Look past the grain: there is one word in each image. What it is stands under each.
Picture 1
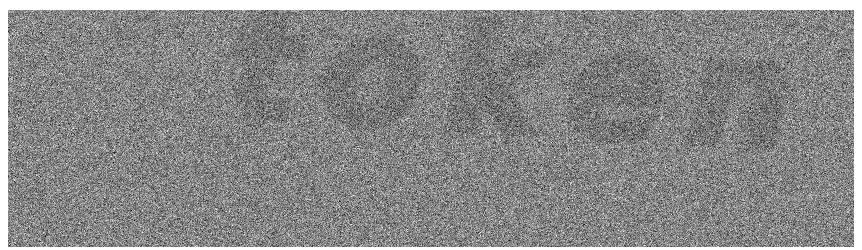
token
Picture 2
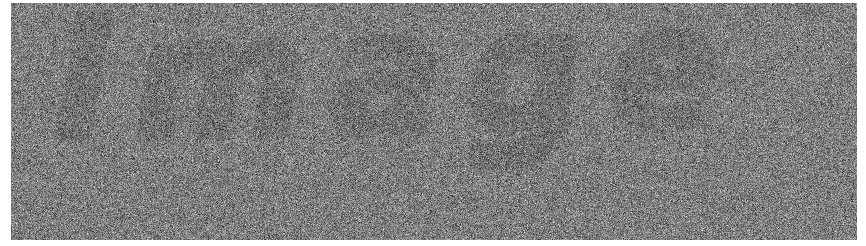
image
